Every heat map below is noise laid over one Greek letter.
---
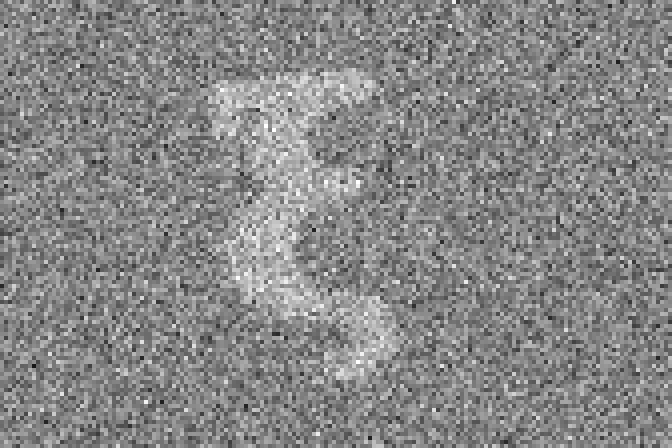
xi
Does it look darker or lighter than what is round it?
lighter
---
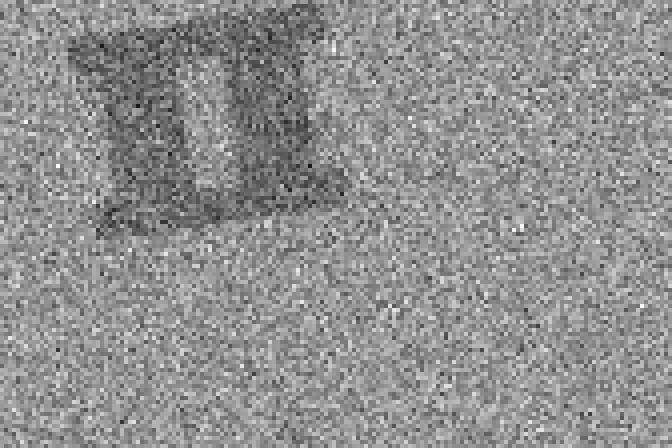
pi
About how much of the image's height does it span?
half
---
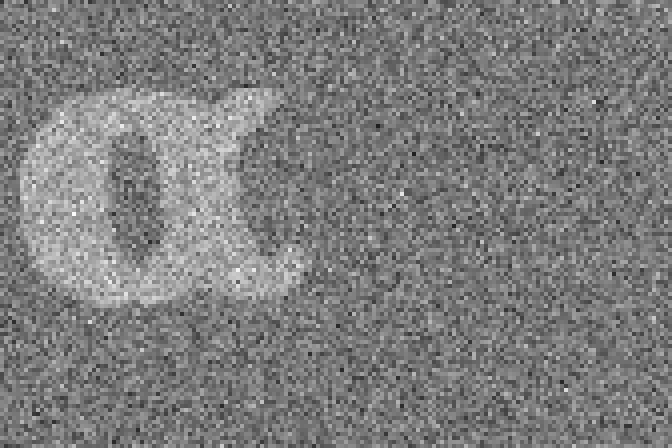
alpha
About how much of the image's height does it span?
half
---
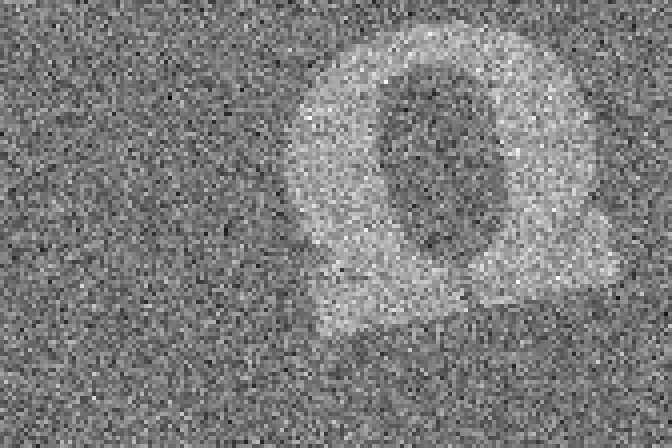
omega
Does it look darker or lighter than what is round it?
lighter
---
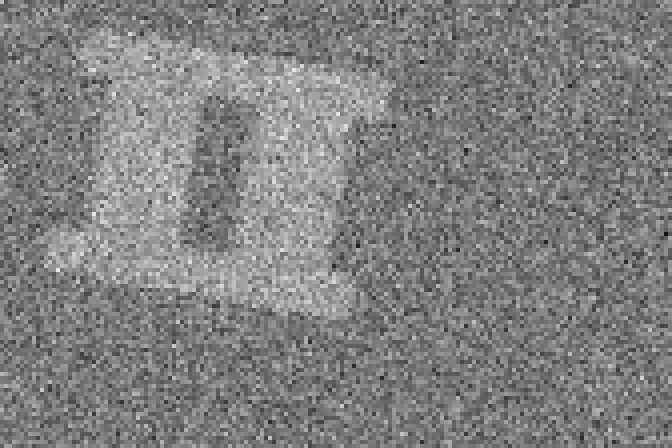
pi
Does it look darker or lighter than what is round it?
lighter
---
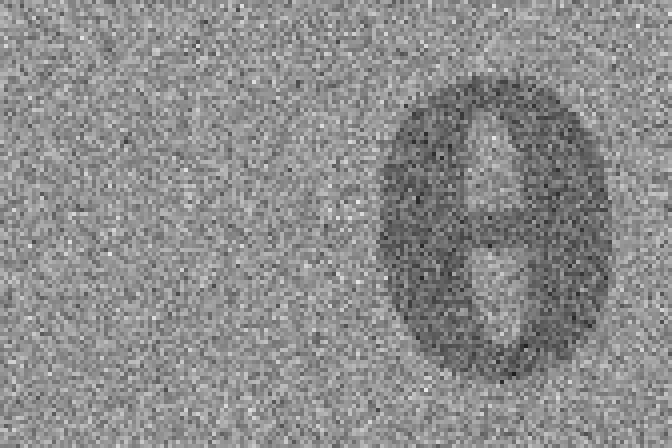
theta
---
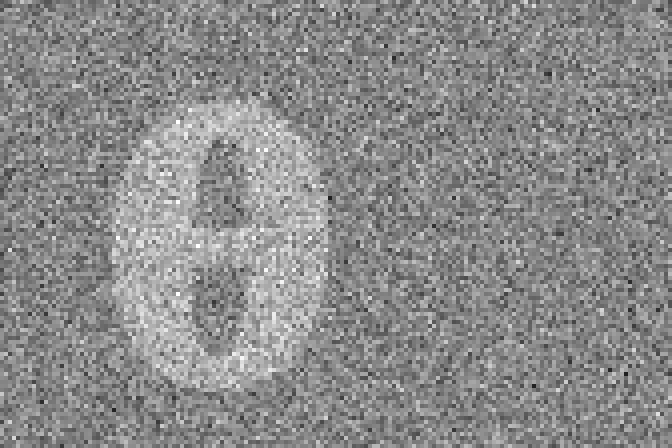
theta
